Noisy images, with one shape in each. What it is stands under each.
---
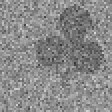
club
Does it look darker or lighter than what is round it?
darker
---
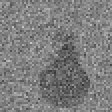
pear
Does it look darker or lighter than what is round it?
darker
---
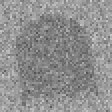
ghost
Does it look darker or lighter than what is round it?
darker
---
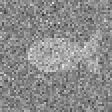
fish
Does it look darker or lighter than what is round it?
lighter
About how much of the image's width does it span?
two thirds
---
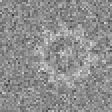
gear
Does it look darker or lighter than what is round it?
lighter
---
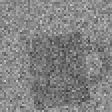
cup
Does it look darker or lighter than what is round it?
darker
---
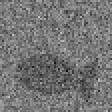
fish
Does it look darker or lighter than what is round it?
darker
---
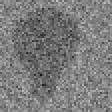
light bulb
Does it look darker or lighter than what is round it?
darker
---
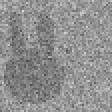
rabbit's head
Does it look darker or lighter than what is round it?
darker
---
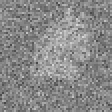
chess knight
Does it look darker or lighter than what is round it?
lighter
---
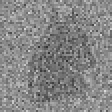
chess knight
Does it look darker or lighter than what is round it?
darker
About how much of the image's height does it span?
nearly all
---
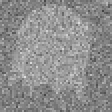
ghost
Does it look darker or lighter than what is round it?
lighter
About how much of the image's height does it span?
nearly all
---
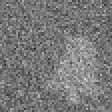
bell
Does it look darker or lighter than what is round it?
lighter
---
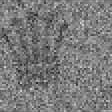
chess queen
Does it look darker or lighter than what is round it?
darker
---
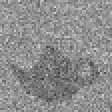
teapot
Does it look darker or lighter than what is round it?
darker
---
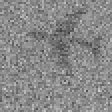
airplane
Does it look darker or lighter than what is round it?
darker
